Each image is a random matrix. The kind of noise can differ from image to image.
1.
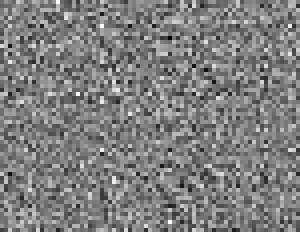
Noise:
low rank plus noise
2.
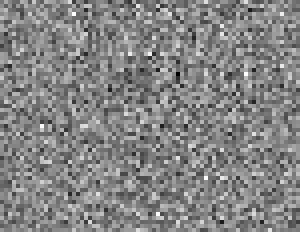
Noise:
low rank plus noise
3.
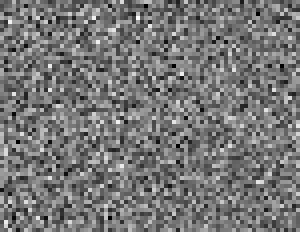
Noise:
independent entries
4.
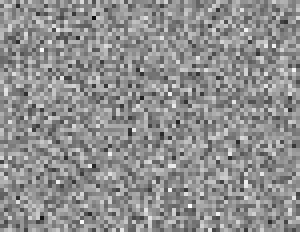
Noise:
independent entries
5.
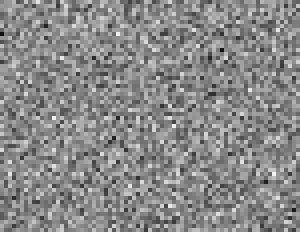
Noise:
independent entries
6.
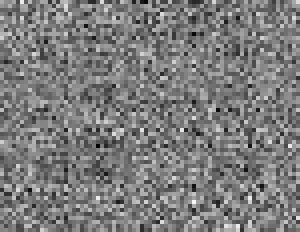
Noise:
low rank plus noise
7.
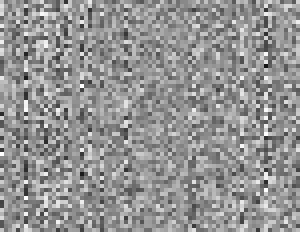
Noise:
columns of uneven size
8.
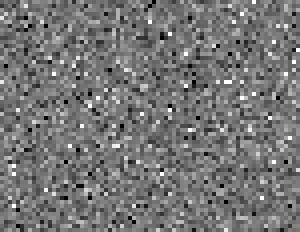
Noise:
heavy tails
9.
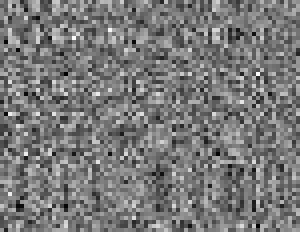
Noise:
low rank plus noise
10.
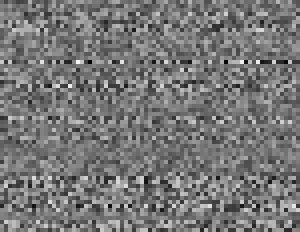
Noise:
rows of uneven size
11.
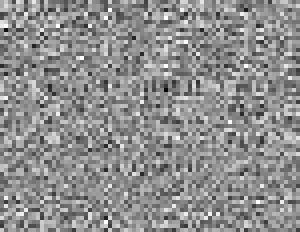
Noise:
low rank plus noise
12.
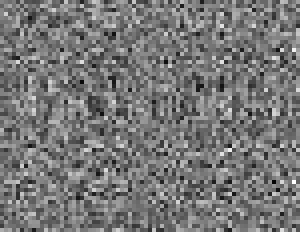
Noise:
low rank plus noise
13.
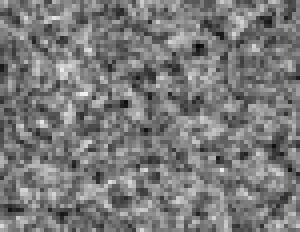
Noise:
blotchy
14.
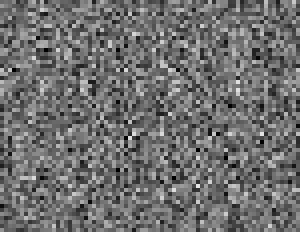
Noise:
low rank plus noise
